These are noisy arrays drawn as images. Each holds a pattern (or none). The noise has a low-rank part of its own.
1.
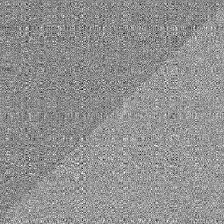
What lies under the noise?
a sharp edge
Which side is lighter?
bottom right
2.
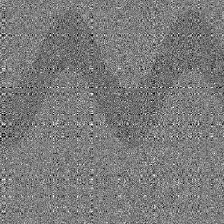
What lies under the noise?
a wavy band
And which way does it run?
left to right
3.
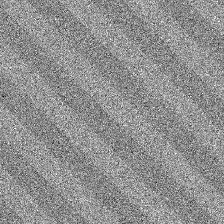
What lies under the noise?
diagonal stripes
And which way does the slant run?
top left to bottom right
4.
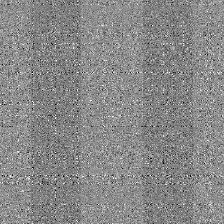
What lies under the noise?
vertical stripes
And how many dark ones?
2
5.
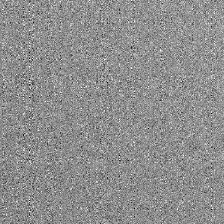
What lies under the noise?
a smooth slope
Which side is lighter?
top right
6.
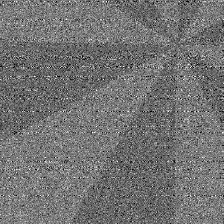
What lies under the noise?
spokes from one point
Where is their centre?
top right
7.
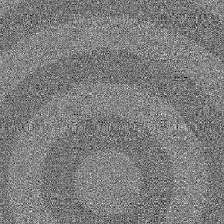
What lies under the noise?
rings round one point
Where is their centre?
bottom middle
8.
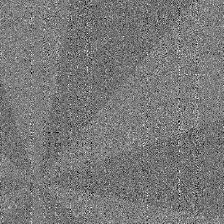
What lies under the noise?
spokes from one point
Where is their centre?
bottom left
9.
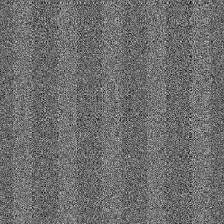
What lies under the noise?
vertical stripes
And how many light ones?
5
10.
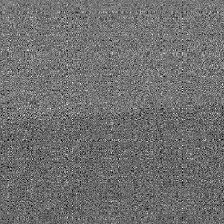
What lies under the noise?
a sharp edge
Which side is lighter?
top
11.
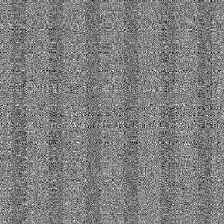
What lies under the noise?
vertical stripes
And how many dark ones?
6
